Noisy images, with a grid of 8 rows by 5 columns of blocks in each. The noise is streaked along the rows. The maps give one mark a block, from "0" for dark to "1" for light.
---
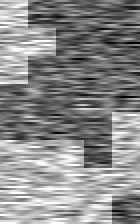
10000
11000
10000
00000
00001
11101
11111
11110
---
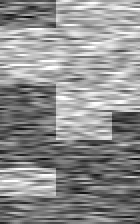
00111
11111
11111
00111
00110
00000
11000
00000
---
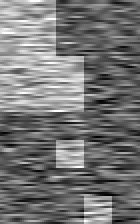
11000
11000
11100
11100
00000
00100
00000
00010
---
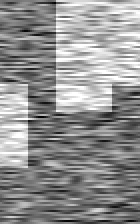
00111
00111
00111
10110
10000
10000
00000
00000
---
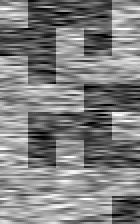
10001
00101
10111
11100
10001
10100
11111
11110
